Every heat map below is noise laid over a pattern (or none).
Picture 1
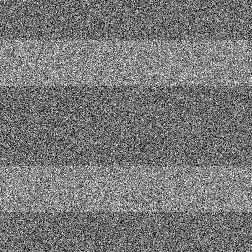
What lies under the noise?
horizontal stripes
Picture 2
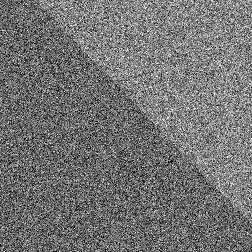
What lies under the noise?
a sharp edge
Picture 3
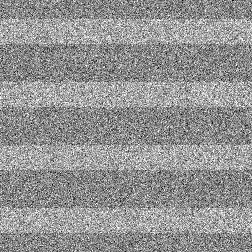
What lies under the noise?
horizontal stripes
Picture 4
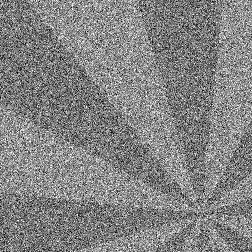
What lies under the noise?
spokes from one point
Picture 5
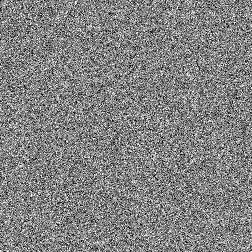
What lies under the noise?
only noise
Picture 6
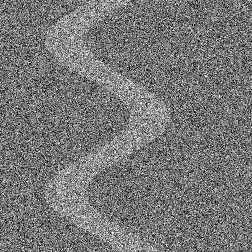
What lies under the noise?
a wavy band
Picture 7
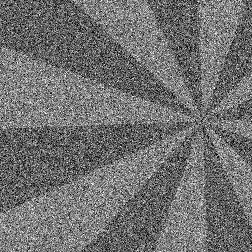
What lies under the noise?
spokes from one point
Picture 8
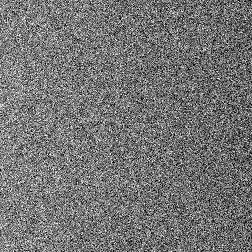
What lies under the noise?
a smooth slope
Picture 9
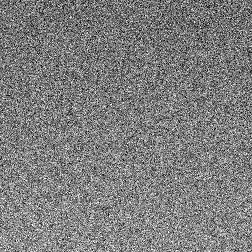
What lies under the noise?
a smooth slope
